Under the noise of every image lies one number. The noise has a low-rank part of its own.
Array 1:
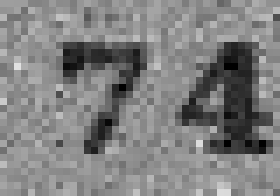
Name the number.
74
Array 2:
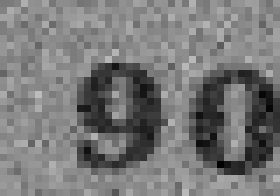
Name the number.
90
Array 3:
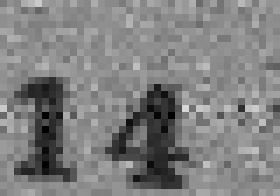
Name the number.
14
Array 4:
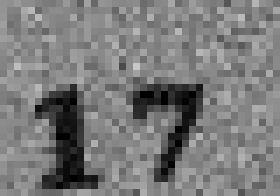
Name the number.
17
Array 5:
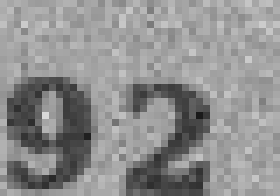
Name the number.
92
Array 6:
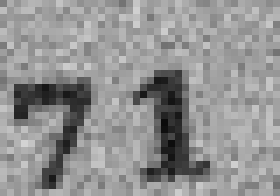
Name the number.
71
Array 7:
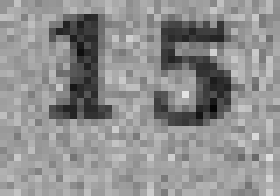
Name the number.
15
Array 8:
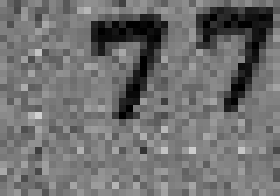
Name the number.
77
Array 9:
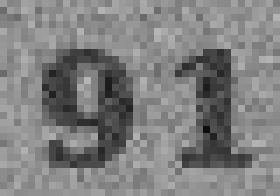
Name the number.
91
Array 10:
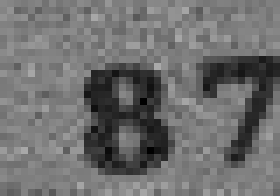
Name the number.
87
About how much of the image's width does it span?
two thirds
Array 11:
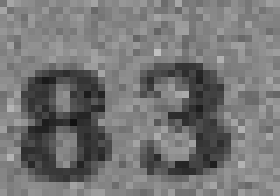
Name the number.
83
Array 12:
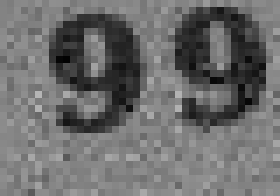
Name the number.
99
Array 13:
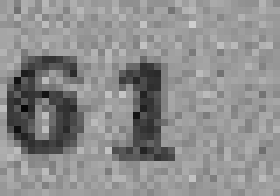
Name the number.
61
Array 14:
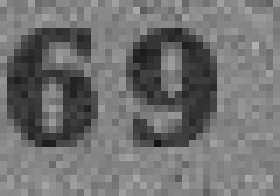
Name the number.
69
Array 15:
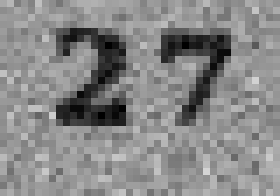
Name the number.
27
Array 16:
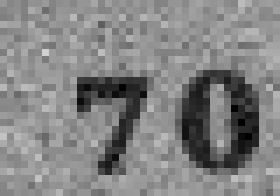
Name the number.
70
